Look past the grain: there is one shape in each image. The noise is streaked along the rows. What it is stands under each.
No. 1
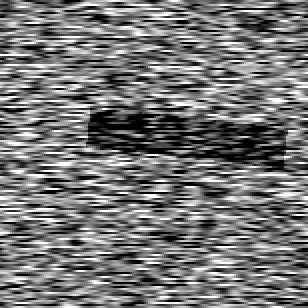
dark bar
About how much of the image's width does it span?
two thirds
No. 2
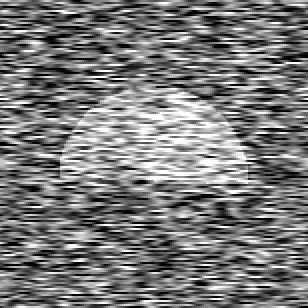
light half disc
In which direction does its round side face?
up
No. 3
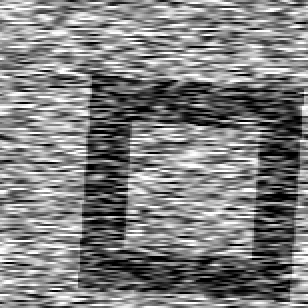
dark square frame
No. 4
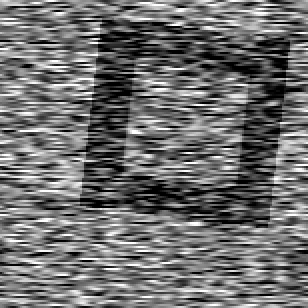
dark square frame
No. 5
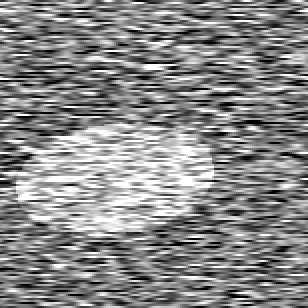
light ellipse
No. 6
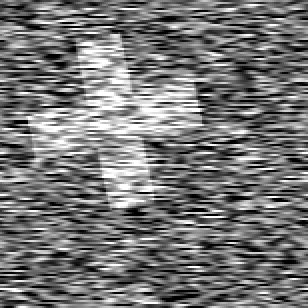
light cross
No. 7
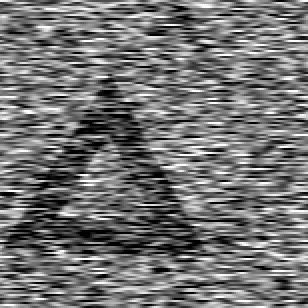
dark triangle frame
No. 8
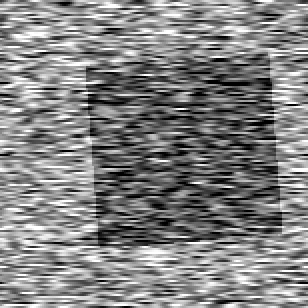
dark square
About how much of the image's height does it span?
two thirds
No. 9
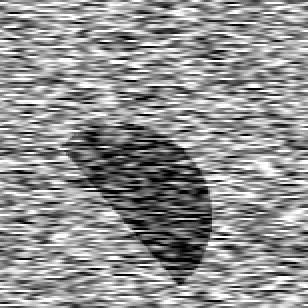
dark half disc
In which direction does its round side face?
up and right
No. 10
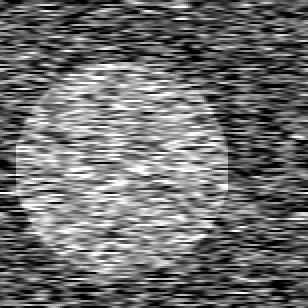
light disc
